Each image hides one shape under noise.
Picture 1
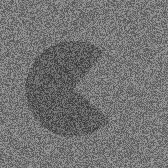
disc with a wedge cut out
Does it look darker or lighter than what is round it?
darker
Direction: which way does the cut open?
right
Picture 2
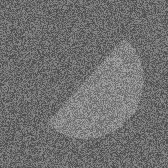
half disc
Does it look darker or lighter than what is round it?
lighter
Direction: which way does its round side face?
down and right
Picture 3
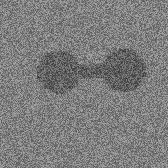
dumbbell
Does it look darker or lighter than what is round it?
darker
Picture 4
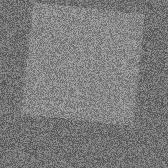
square
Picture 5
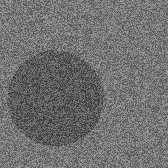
disc
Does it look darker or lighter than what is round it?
darker
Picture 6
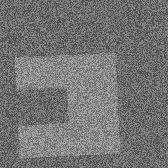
square with a notch
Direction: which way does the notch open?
left
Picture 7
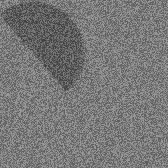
half disc
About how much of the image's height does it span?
half
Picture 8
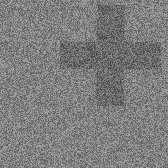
cross
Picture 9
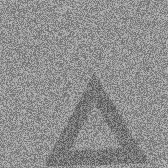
triangle frame
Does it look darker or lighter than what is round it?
darker
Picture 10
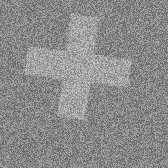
cross
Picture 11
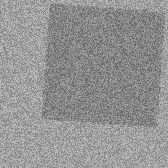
square
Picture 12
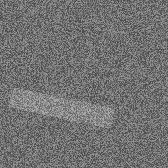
bar
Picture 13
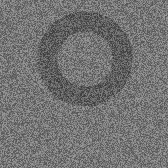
ring
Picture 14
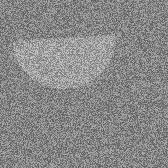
half disc
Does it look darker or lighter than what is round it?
lighter
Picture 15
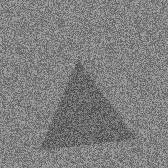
triangle
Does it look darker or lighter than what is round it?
darker
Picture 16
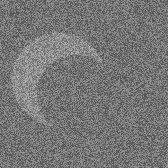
crescent
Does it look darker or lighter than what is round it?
lighter
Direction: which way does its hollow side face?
down and right
